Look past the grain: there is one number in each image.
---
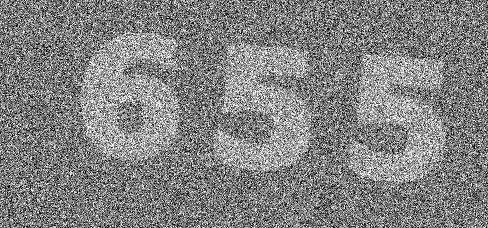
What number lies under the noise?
655
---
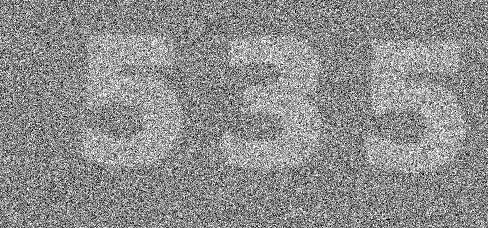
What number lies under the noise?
535
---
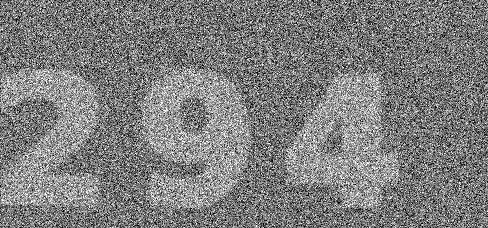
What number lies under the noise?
294
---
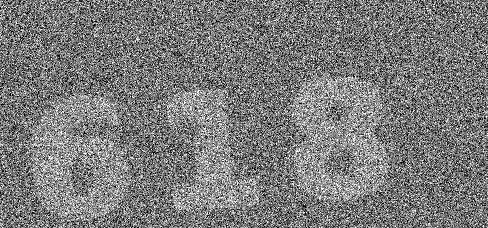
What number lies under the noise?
618
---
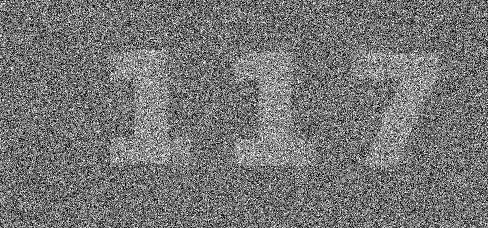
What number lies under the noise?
117
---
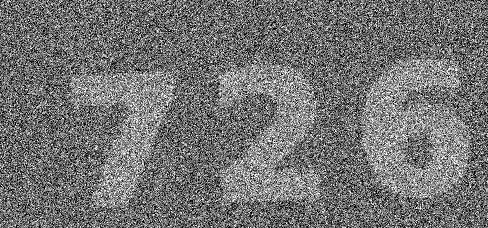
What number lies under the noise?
726
